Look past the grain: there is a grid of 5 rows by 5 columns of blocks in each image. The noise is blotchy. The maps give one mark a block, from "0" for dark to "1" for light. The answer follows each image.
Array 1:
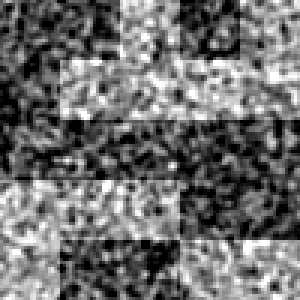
0 0 1 0 1
0 1 1 1 1
0 0 0 0 0
1 1 1 0 0
1 0 0 1 1
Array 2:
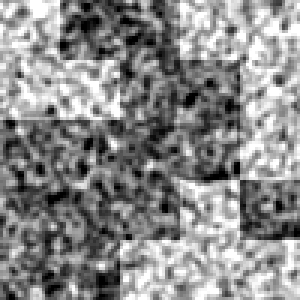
1 0 0 1 1
1 1 0 0 1
0 0 0 0 1
0 0 0 1 0
0 0 1 1 1
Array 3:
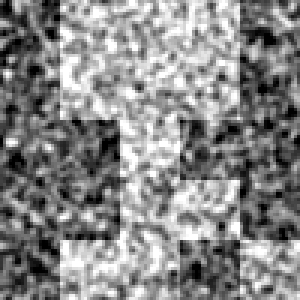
0 1 1 1 0
0 1 1 1 0
0 0 1 0 0
0 0 1 1 0
0 1 1 0 1
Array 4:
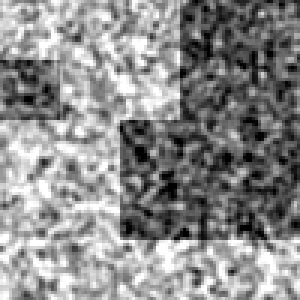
1 1 1 0 0
0 1 1 0 0
1 1 0 0 0
1 1 0 0 0
1 1 1 1 1
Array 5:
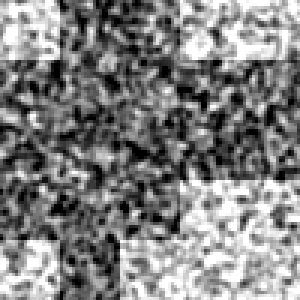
1 0 0 1 1
0 0 0 0 0
0 0 0 0 0
0 0 0 1 1
1 0 1 1 1
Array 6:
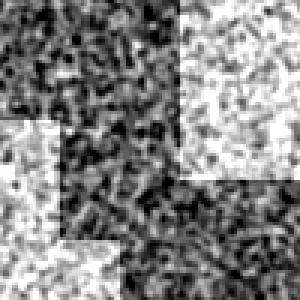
0 0 0 1 1
0 0 0 1 1
1 0 0 1 1
1 0 0 0 0
1 1 0 0 0
